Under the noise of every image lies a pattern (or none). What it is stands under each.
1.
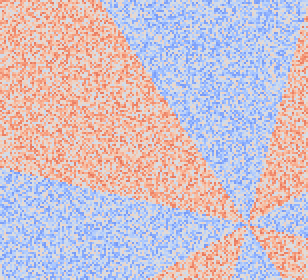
spokes from one point
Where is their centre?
bottom right
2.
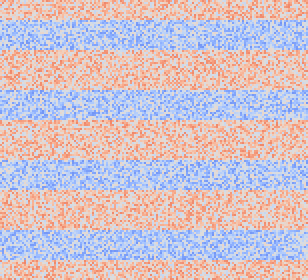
horizontal stripes
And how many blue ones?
4
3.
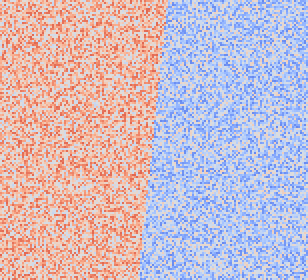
a sharp edge
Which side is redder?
left
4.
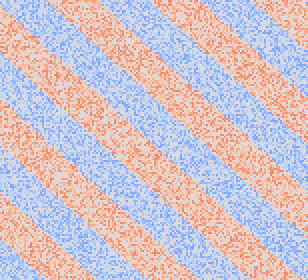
diagonal stripes
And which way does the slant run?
top left to bottom right
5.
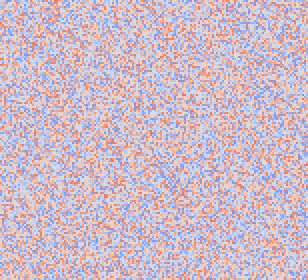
only noise
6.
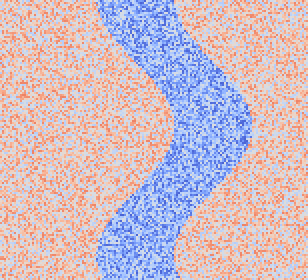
a wavy band
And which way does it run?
top to bottom
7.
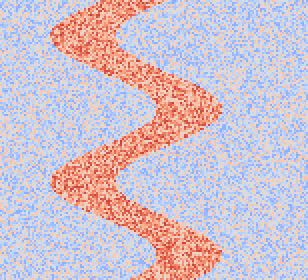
a wavy band
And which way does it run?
top to bottom
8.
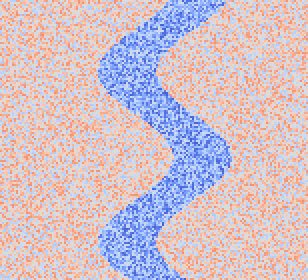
a wavy band
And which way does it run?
top to bottom
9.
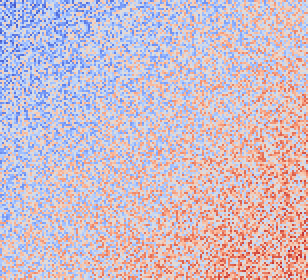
a smooth slope
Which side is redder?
bottom right
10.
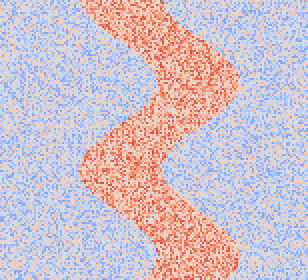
a wavy band
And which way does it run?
top to bottom
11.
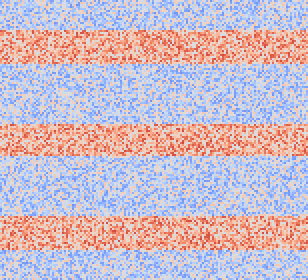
horizontal stripes
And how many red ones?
3
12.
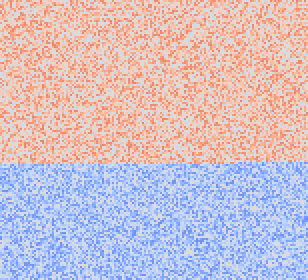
a sharp edge
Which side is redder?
top
